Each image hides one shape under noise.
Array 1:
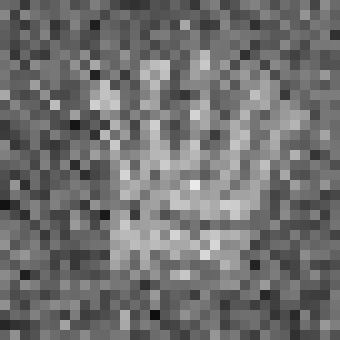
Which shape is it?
chess queen
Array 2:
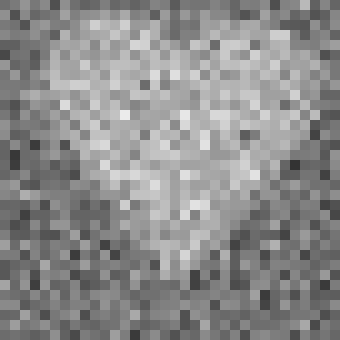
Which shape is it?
heart
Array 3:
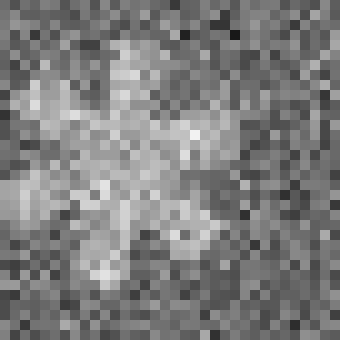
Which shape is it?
asterisk
